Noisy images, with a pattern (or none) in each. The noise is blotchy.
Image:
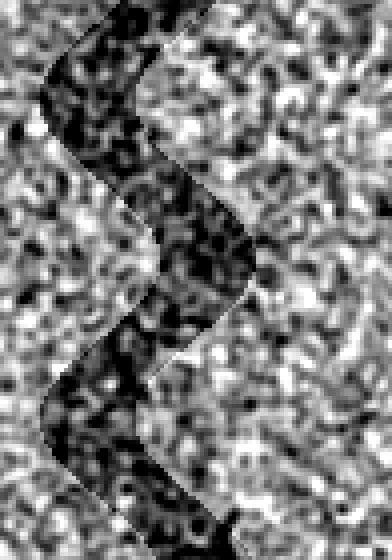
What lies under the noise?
a wavy band
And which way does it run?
top to bottom
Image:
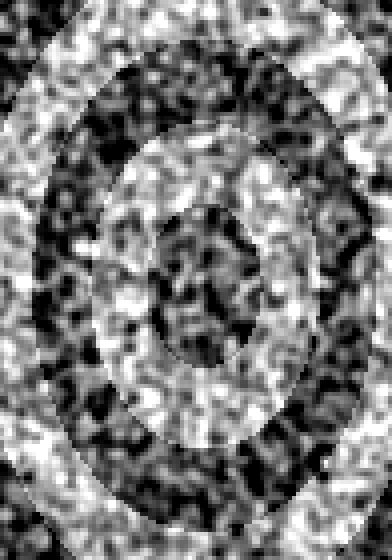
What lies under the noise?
rings round one point
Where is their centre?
centre
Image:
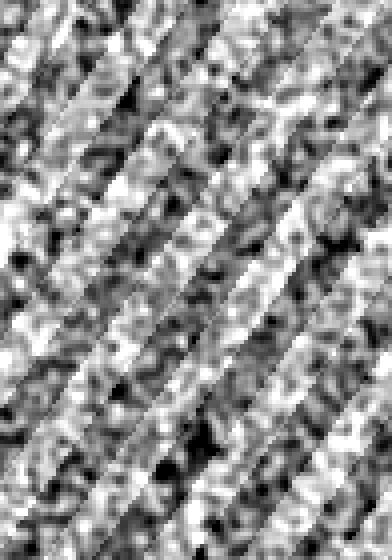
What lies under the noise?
diagonal stripes
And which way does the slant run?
bottom left to top right
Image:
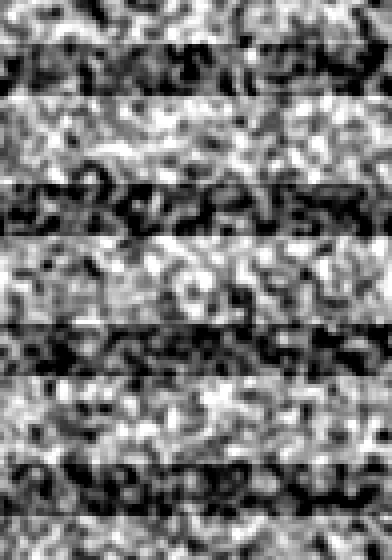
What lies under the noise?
horizontal stripes
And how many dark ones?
4
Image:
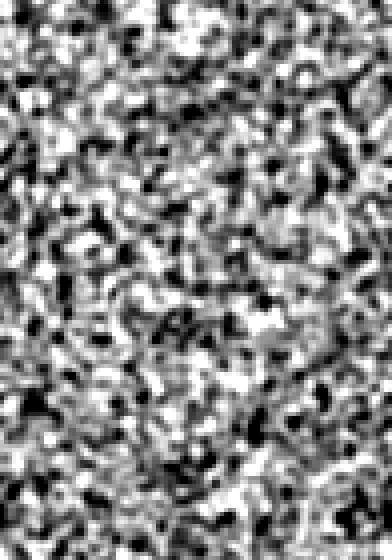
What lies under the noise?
only noise
